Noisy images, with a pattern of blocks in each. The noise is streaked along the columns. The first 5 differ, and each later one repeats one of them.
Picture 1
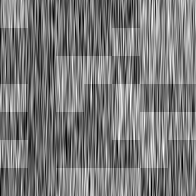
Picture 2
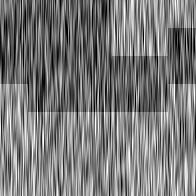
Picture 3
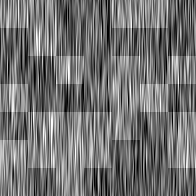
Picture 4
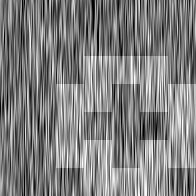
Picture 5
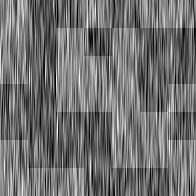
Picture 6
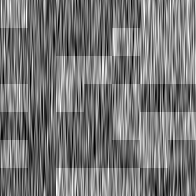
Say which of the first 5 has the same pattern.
1
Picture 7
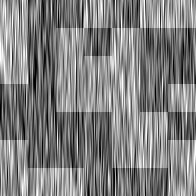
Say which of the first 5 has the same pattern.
5
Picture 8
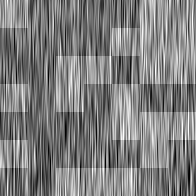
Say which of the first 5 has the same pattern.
1
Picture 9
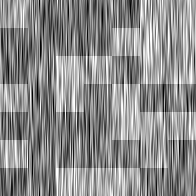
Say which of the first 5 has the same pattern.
1
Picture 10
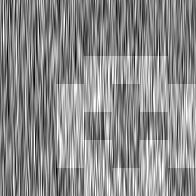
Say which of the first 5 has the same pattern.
4
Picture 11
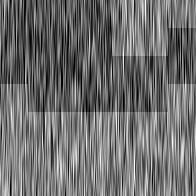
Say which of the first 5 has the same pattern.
2
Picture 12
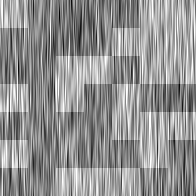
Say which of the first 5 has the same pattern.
1
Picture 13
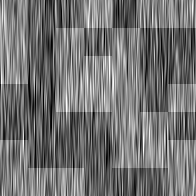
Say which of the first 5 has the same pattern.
5
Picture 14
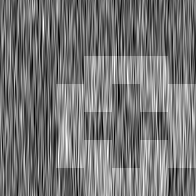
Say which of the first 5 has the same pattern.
4
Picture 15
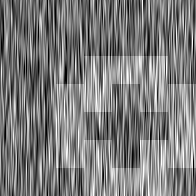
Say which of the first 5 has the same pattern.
4
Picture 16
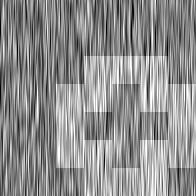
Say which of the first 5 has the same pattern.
4
